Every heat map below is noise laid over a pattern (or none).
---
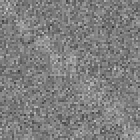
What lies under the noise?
blocks along the diagonal
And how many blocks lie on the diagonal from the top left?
7
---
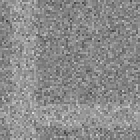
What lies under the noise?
bands of rows crossing bands of columns
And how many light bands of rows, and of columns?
1 and 1
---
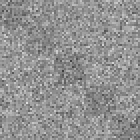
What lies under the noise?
blocks along the diagonal
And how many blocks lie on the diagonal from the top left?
5
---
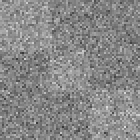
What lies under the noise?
blocks along the diagonal
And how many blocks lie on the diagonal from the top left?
3
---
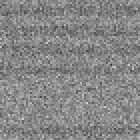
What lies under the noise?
bands of rows
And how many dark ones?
5
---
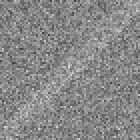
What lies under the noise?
a diagonal band
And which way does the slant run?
bottom left to top right
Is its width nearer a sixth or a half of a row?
a sixth
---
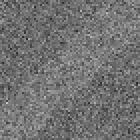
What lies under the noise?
a diagonal band
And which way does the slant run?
bottom left to top right
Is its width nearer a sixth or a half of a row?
a half
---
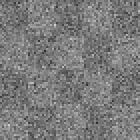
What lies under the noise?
a checkerboard
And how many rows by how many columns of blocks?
4 by 5
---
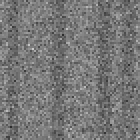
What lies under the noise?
bands of columns
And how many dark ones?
4
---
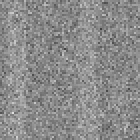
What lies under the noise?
bands of columns
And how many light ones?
2
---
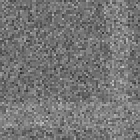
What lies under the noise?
bands of rows crossing bands of columns
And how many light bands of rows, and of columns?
1 and 1
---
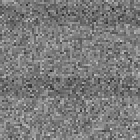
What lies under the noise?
bands of rows
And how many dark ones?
2
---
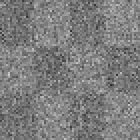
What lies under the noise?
a checkerboard
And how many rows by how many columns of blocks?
3 by 4
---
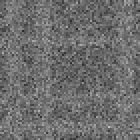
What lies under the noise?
bands of rows crossing bands of columns
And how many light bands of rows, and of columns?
3 and 3
